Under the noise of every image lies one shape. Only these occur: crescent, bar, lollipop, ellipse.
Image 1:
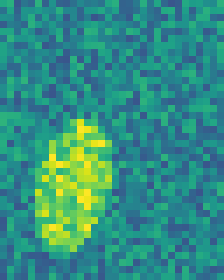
ellipse
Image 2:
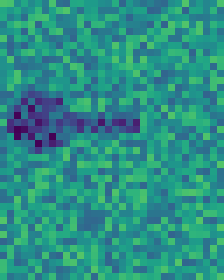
lollipop
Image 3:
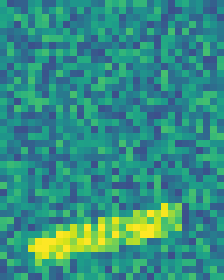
bar
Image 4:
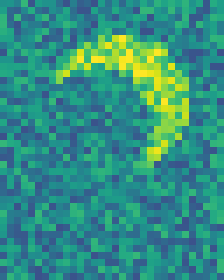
crescent
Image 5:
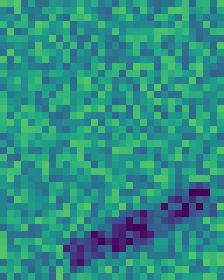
bar
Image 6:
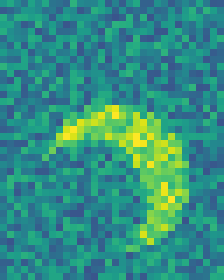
crescent
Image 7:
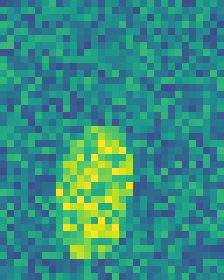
ellipse
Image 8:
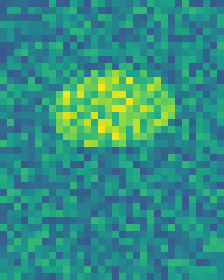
ellipse
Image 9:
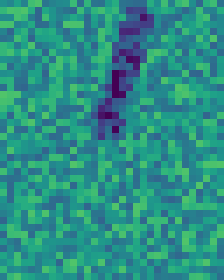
bar
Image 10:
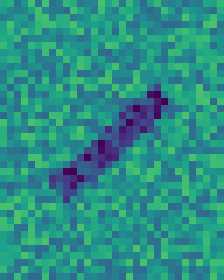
bar
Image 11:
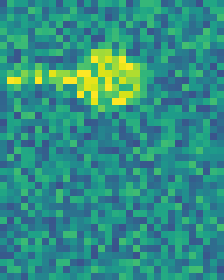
lollipop
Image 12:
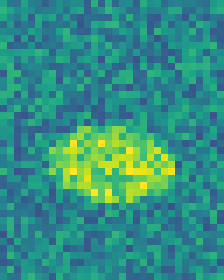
ellipse
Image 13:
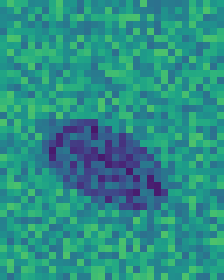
ellipse
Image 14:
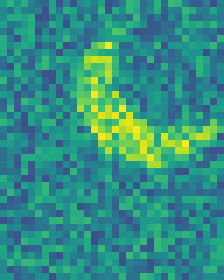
crescent
